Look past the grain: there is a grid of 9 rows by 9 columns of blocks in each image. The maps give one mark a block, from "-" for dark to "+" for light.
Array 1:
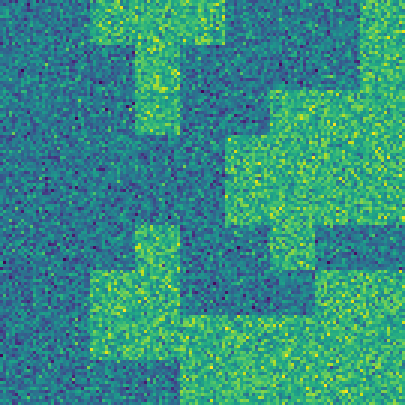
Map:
--+++---+
---+----+
---+--+++
-----++++
-----++++
---+--+--
--++---++
--+++++++
----+++++
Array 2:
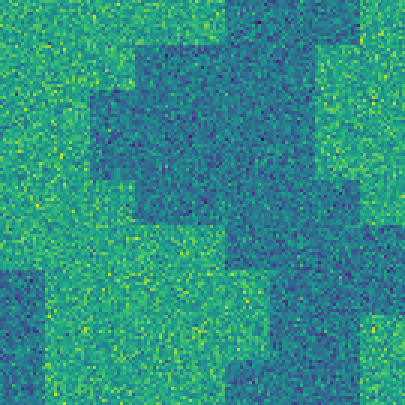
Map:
+++++---+
+++----++
++-----++
++-----++
+++-----+
+++++----
-+++++---
-+++++--+
-++++---+
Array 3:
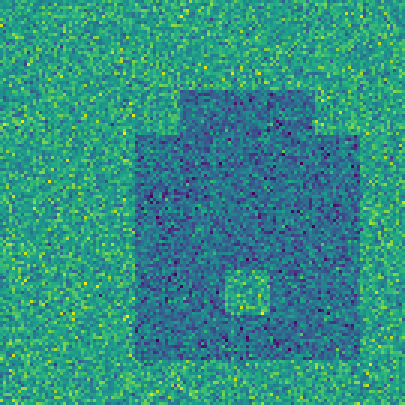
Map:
+++++++++
+++++++++
++++---++
+++-----+
+++-----+
+++-----+
+++--+--+
+++-----+
+++++++++
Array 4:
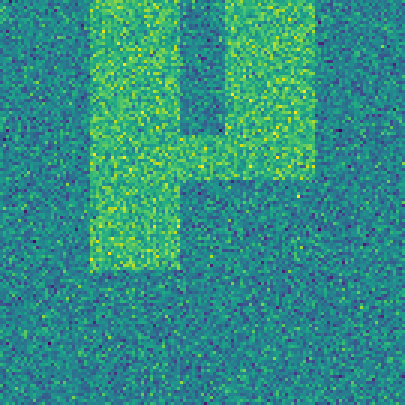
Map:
--++-++--
--++-++--
--++-++--
--+++++--
--++-----
--++-----
---------
---------
---------
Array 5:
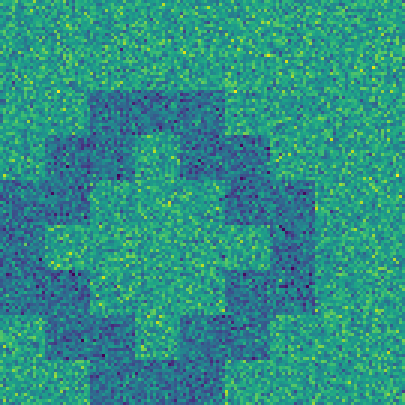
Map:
+++++++++
+++++++++
++---++++
+--+--+++
--+++--++
-+++++-++
--+++--++
+--+--+++
++---++++
